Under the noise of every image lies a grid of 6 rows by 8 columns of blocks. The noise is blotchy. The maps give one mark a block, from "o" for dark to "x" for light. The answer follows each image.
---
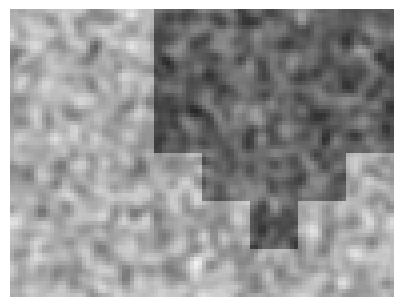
x x x o o o o o
x x x o o o o o
x x x o o o o o
x x x x o o o x
x x x x x o x x
x x x x x x x x
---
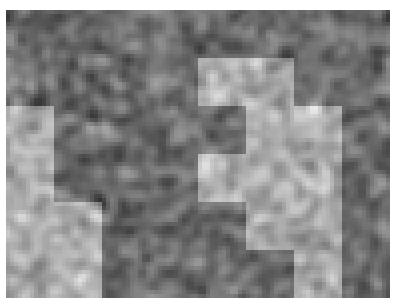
o o o o o o o o
o o o o x x o o
x o o o o x x o
x o o o x x x o
x x o o o x x o
x x o o o o x o
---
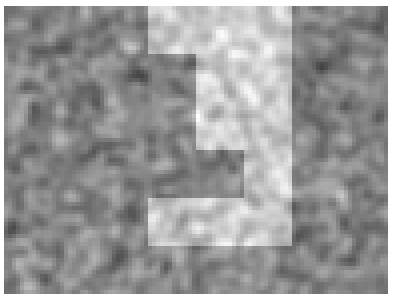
o o o x x x o o
o o o o x x o o
o o o o x x o o
o o o o o x o o
o o o x x x o o
o o o o o o o o
